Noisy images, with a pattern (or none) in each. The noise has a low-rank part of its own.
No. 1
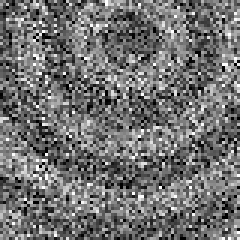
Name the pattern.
rings round one point
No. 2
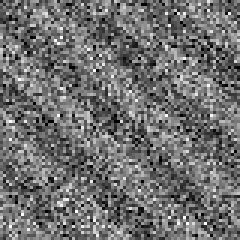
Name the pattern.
diagonal stripes
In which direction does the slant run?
top left to bottom right
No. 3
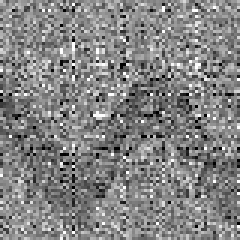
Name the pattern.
a wavy band
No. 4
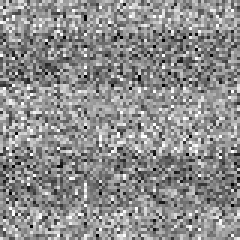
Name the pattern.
horizontal stripes
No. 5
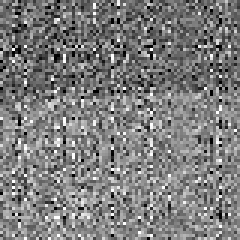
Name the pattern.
a sharp edge
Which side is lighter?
bottom
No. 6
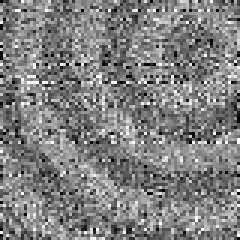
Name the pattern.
rings round one point
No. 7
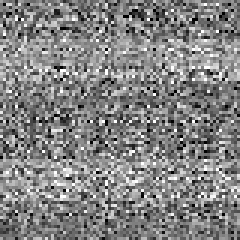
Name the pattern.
horizontal stripes
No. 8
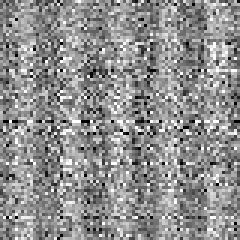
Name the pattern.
vertical stripes
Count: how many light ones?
5
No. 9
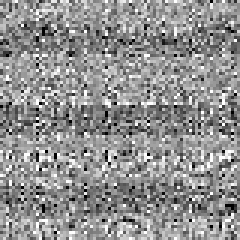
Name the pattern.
horizontal stripes
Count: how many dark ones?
3
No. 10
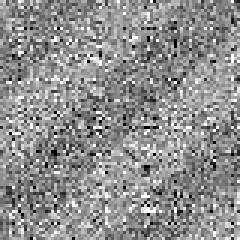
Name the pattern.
diagonal stripes
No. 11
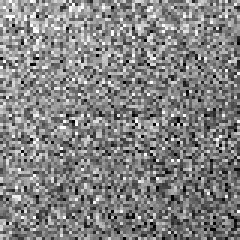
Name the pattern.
a smooth slope
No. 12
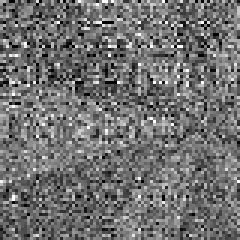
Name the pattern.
spokes from one point
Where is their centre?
middle right
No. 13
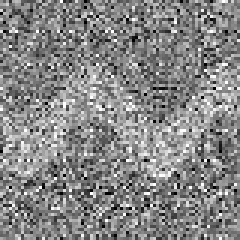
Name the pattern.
a wavy band
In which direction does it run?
left to right
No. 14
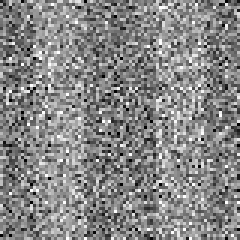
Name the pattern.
vertical stripes
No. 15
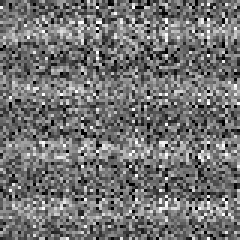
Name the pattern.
horizontal stripes
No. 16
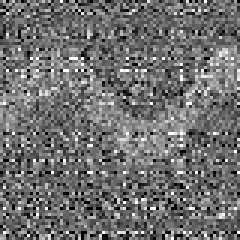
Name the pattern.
a wavy band
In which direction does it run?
left to right
